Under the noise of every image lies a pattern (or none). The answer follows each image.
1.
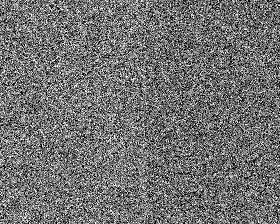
a sharp edge
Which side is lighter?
left
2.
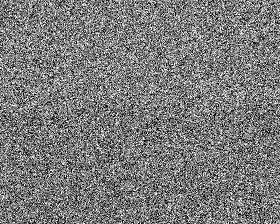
a sharp edge
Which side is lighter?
top
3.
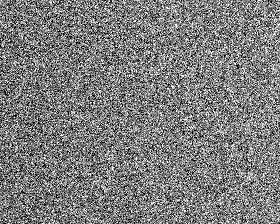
a smooth slope
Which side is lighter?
right
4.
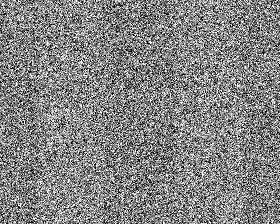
vertical stripes
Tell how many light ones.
2
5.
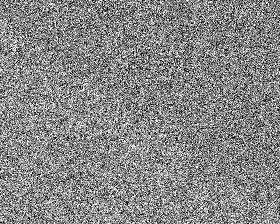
a sharp edge
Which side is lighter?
bottom left
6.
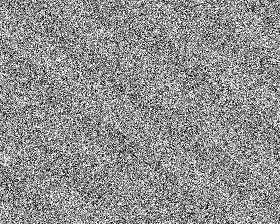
diagonal stripes
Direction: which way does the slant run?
top left to bottom right
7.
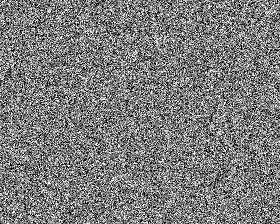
only noise
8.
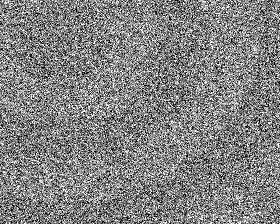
rings round one point
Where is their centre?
top left
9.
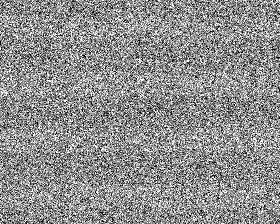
horizontal stripes
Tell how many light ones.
4
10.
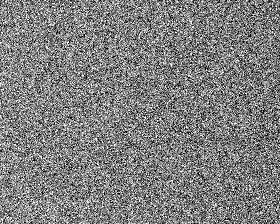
a smooth slope
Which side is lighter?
left
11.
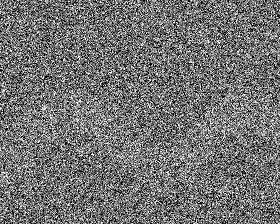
a wavy band
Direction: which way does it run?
left to right
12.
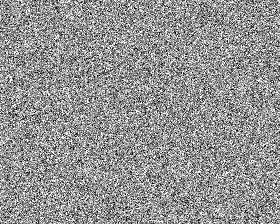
only noise
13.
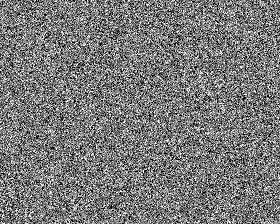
only noise
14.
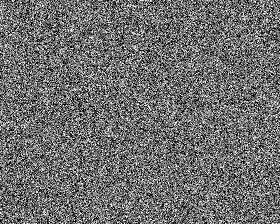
only noise
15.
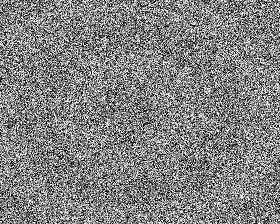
rings round one point
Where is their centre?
centre
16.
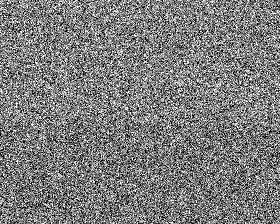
a sharp edge
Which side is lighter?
top
